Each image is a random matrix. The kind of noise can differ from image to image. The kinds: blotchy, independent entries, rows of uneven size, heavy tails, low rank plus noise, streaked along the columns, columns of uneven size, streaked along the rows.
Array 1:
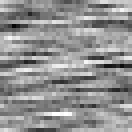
streaked along the rows
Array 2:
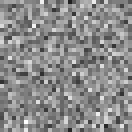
independent entries
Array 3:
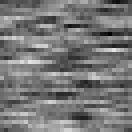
streaked along the rows
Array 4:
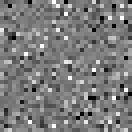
heavy tails
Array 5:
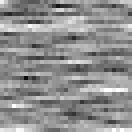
streaked along the rows
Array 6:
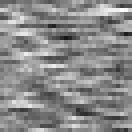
streaked along the rows
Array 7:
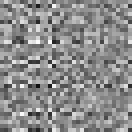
low rank plus noise
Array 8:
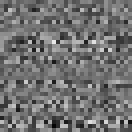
rows of uneven size
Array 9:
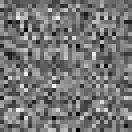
low rank plus noise
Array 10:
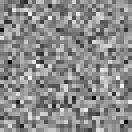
independent entries
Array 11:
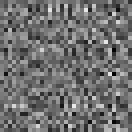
low rank plus noise
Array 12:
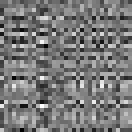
low rank plus noise
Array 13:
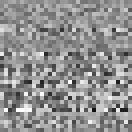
rows of uneven size
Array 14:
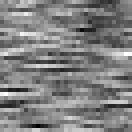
streaked along the rows
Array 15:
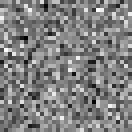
independent entries
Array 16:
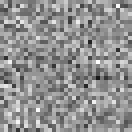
low rank plus noise
